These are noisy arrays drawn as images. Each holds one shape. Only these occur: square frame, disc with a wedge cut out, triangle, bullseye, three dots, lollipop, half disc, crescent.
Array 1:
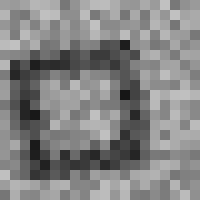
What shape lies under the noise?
square frame
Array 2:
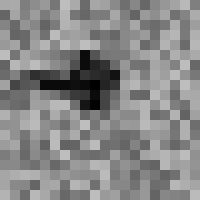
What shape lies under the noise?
lollipop
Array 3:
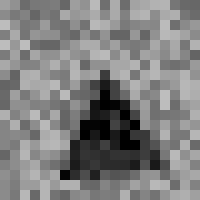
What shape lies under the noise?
triangle
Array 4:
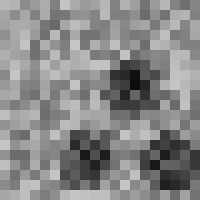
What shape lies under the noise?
three dots
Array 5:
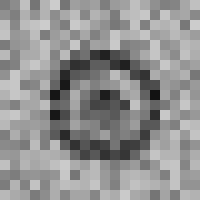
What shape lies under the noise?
bullseye
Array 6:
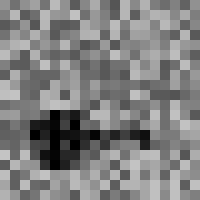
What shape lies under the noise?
lollipop
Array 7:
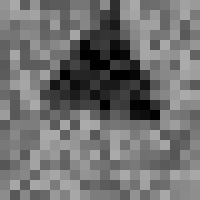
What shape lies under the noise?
triangle
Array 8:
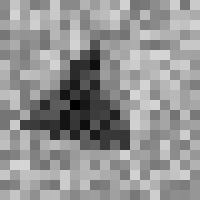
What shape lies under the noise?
triangle
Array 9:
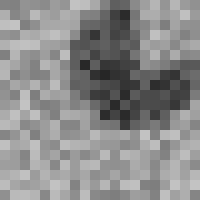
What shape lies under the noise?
disc with a wedge cut out
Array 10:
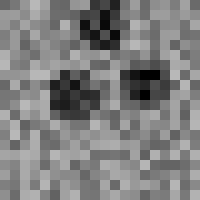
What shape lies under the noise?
three dots
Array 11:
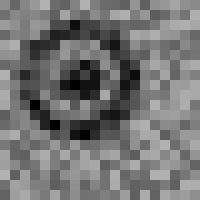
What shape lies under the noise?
bullseye
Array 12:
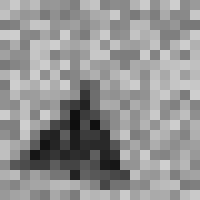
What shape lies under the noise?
triangle
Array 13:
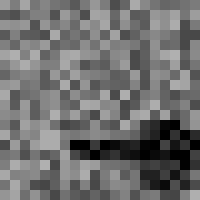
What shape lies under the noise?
lollipop
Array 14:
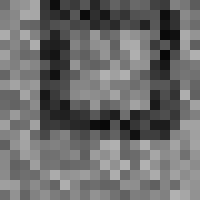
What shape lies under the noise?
square frame
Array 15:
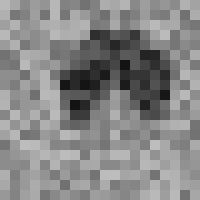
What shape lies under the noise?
disc with a wedge cut out
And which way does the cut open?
down
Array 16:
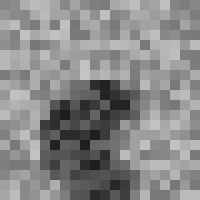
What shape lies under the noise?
disc with a wedge cut out
